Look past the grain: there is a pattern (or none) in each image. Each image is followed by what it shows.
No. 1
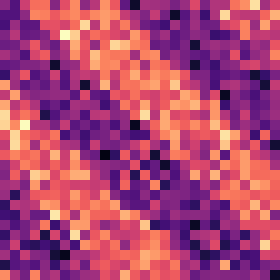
diagonal stripes
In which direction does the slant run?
top left to bottom right
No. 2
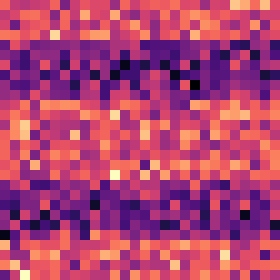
horizontal stripes
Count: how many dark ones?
2
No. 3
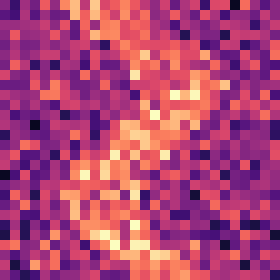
a wavy band
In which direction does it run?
top to bottom
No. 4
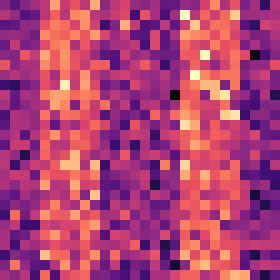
vertical stripes
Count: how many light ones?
2
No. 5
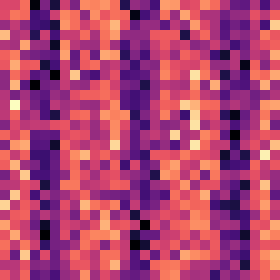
vertical stripes
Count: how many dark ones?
3
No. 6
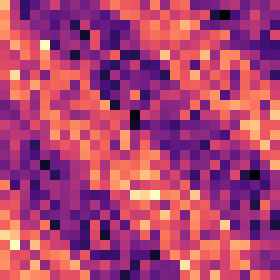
diagonal stripes
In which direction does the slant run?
top left to bottom right
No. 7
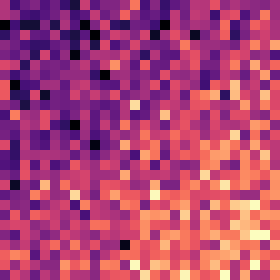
a smooth slope
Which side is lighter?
bottom right
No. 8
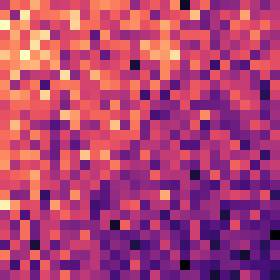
a smooth slope
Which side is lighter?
top left
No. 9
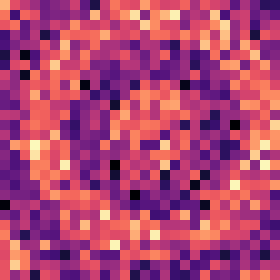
rings round one point
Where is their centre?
centre
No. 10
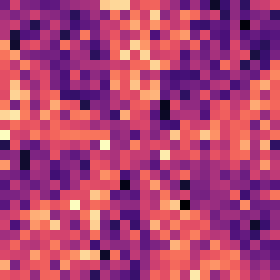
spokes from one point
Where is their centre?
centre
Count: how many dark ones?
5
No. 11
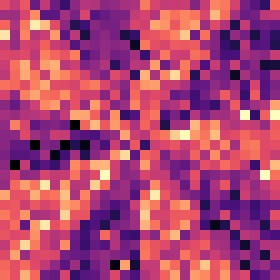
spokes from one point
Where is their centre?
centre
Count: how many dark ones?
5
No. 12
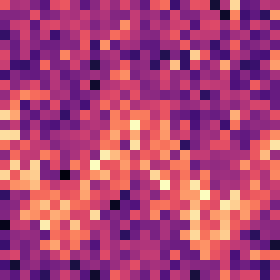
a wavy band
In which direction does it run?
left to right
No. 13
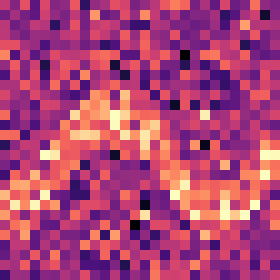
a wavy band
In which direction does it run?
left to right
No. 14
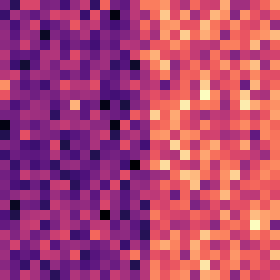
a sharp edge
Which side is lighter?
right
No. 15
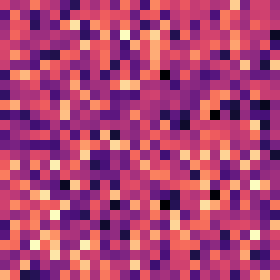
only noise
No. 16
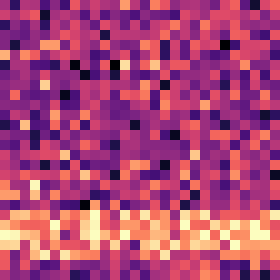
one horizontal stripe
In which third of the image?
bottom
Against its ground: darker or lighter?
lighter
